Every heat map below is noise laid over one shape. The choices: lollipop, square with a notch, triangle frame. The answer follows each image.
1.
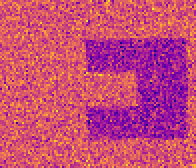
dark square with a notch
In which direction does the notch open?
left
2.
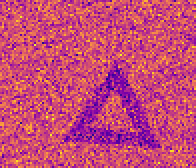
dark triangle frame
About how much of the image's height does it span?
half
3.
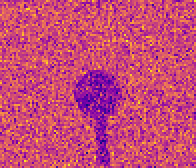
dark lollipop
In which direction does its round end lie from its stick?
up
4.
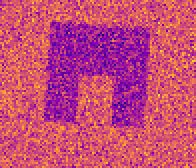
dark square with a notch
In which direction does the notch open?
down
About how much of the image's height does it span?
two thirds
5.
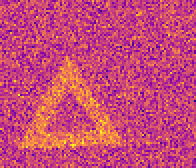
light triangle frame
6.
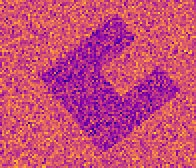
dark square with a notch
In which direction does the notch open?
up and right
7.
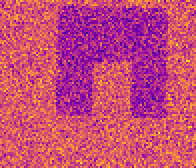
dark square with a notch
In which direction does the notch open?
down
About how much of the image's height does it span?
two thirds
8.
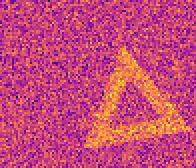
light triangle frame
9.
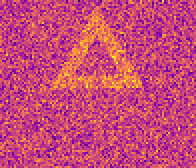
light triangle frame
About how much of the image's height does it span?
half
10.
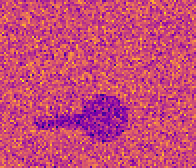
dark lollipop
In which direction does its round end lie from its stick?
right
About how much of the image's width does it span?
half
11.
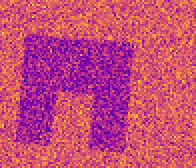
dark square with a notch
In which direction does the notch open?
down
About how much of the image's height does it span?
two thirds
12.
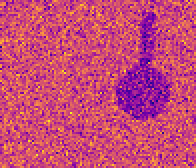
dark lollipop
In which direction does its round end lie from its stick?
down
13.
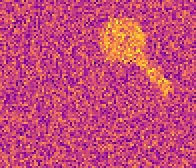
light lollipop
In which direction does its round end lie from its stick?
up and left
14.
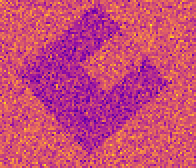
dark square with a notch
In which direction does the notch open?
up and right
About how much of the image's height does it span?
nearly all
